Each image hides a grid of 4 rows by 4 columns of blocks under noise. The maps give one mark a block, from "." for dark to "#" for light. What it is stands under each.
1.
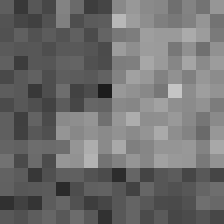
. . # #
. . # #
. # # #
. . . .
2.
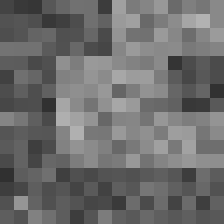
. . # #
. # # .
. # # #
. . . .
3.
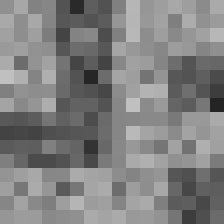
# . # #
# . # .
. . # #
# # # .
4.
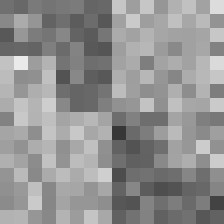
. . # #
# . # #
# # . #
# # . .
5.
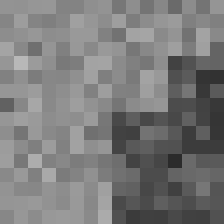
# # # #
# # # .
# # . .
# # . .
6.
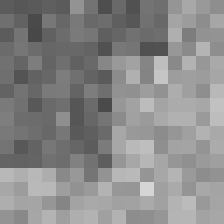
. . . #
. . # #
. . # #
# # # #
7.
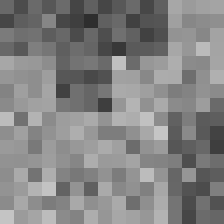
. . . #
# . # #
# # # .
# # # .
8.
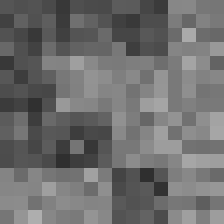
. . . #
. # # #
. . # #
# # . #
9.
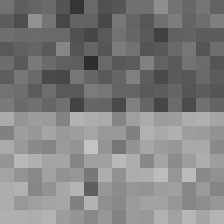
. . . .
. . . .
# # # #
# # # #
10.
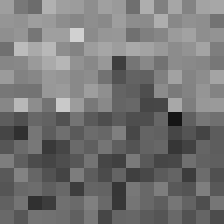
# # # #
# # . #
. . . .
. . . .
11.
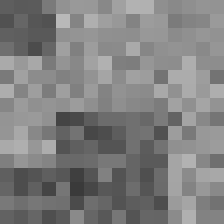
. # # #
# # # #
# . . #
. . . #
